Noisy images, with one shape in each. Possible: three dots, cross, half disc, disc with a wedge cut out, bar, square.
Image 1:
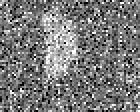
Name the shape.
half disc
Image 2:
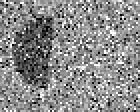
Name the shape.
half disc
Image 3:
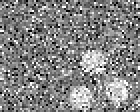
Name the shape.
three dots
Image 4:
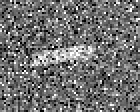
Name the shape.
bar
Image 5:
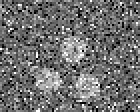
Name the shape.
three dots
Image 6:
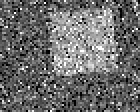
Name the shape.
square
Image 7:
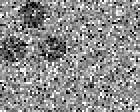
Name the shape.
three dots
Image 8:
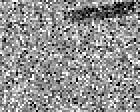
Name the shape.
bar
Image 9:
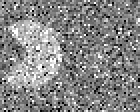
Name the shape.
disc with a wedge cut out
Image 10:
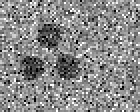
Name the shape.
three dots
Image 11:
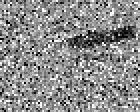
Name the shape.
bar
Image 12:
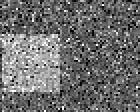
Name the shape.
square
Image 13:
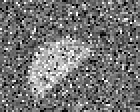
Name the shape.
half disc
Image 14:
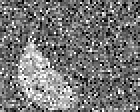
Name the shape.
half disc
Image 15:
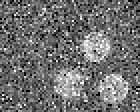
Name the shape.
three dots
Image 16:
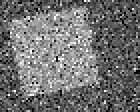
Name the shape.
square
